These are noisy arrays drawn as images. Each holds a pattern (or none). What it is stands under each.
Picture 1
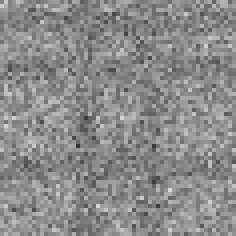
bands of rows crossing bands of columns
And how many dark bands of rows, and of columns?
3 and 2
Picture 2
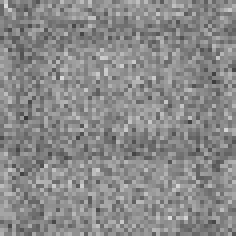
bands of rows crossing bands of columns
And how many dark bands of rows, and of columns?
2 and 2
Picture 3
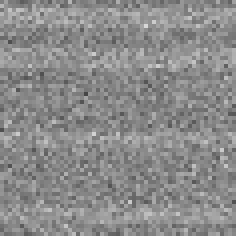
bands of rows
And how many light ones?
4
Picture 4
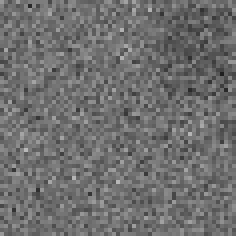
one block
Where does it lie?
top right
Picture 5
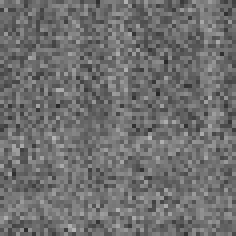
bands of rows crossing bands of columns
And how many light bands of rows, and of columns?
2 and 3
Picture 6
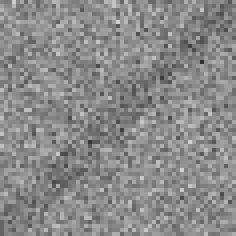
a diagonal band
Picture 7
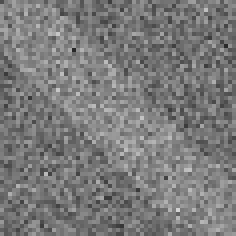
a diagonal band
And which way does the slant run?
top left to bottom right
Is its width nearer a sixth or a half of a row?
a half
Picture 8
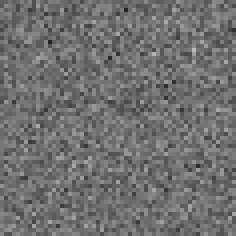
only noise
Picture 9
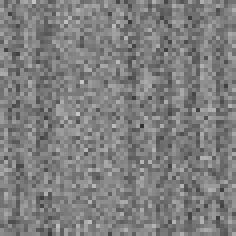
bands of columns
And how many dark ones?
6
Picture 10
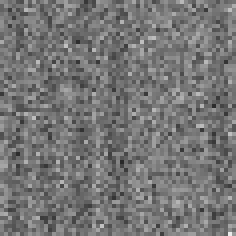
bands of columns
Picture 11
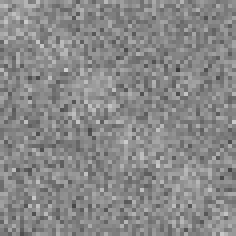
blocks along the diagonal
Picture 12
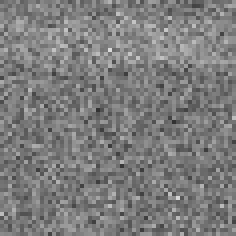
one band of rows
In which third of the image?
top
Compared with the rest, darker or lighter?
lighter
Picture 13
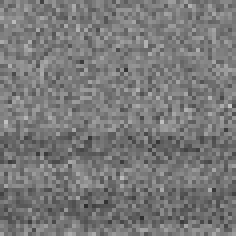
bands of rows
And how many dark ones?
2
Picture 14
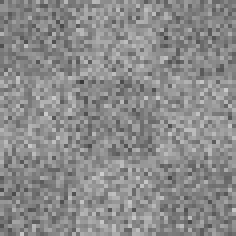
a checkerboard
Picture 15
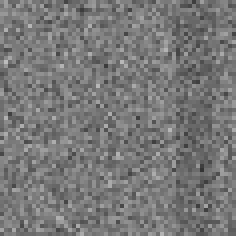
one band of columns
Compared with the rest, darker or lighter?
darker
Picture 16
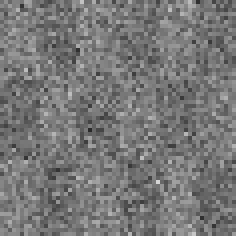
a checkerboard
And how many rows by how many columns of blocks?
3 by 6
